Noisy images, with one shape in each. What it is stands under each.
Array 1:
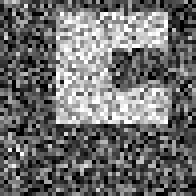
square with a notch
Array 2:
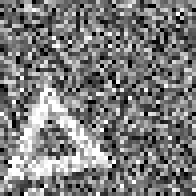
triangle frame
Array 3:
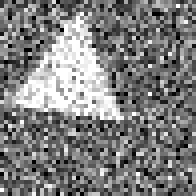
triangle
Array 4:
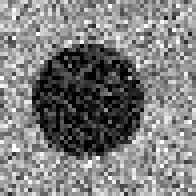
disc
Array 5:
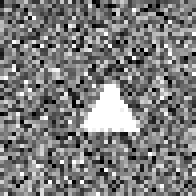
triangle
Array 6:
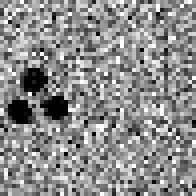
three dots
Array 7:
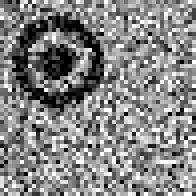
bullseye
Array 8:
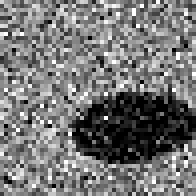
ellipse
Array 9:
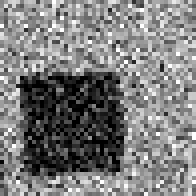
square
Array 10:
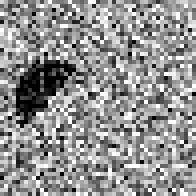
half disc
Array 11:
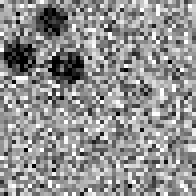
three dots
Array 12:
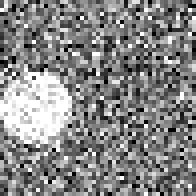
disc
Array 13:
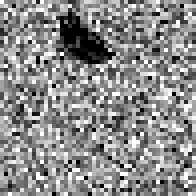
half disc
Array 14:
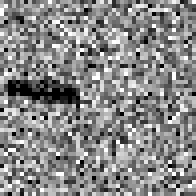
bar
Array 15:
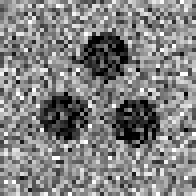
three dots
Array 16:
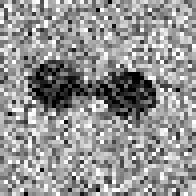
dumbbell
